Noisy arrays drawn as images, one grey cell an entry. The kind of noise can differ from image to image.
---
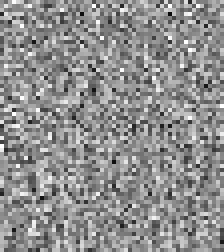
low rank plus noise
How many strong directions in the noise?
two
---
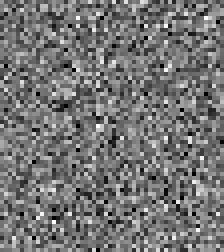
low rank plus noise
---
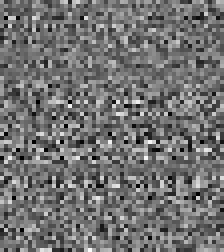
rows of uneven size
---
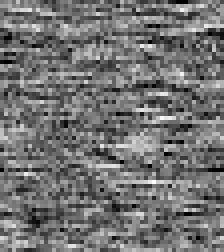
streaked along the rows
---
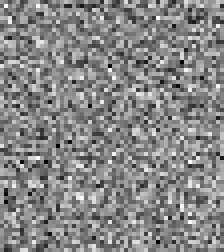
low rank plus noise
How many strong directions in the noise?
two
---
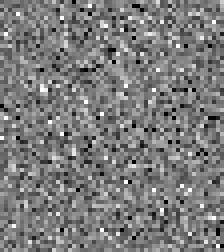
heavy tails
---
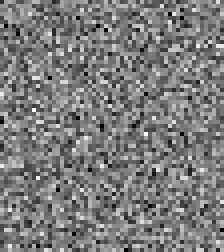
independent entries
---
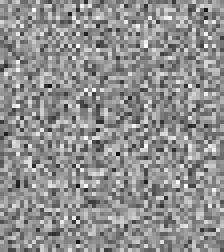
low rank plus noise
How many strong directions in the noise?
one
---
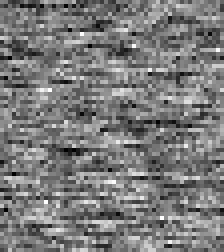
streaked along the rows
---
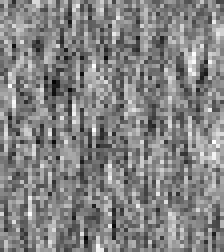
streaked along the columns
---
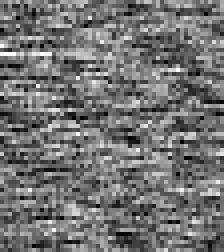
streaked along the rows
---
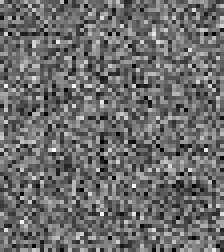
low rank plus noise
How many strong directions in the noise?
one
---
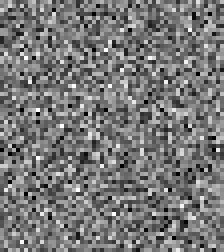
independent entries
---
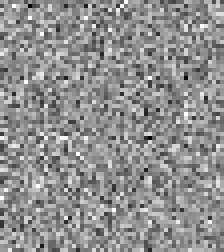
low rank plus noise
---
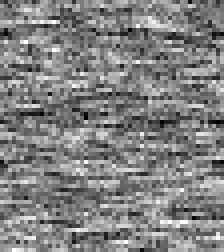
streaked along the rows
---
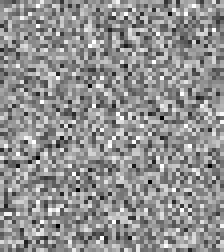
independent entries
